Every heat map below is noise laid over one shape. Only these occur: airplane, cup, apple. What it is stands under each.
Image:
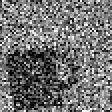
cup
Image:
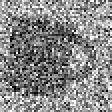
cup
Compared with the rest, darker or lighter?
darker
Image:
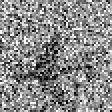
airplane
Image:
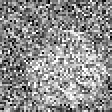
apple
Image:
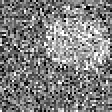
apple
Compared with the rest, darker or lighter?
lighter
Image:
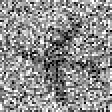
airplane
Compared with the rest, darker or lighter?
darker
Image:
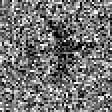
airplane
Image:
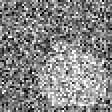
apple
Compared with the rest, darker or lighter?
lighter
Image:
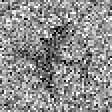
airplane
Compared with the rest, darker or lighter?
darker
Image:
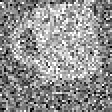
cup
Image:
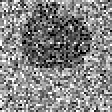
apple
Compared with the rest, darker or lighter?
darker
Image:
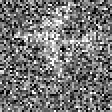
airplane
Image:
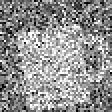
cup
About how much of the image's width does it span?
nearly all
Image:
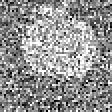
apple
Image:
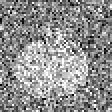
apple
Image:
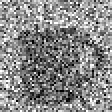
cup
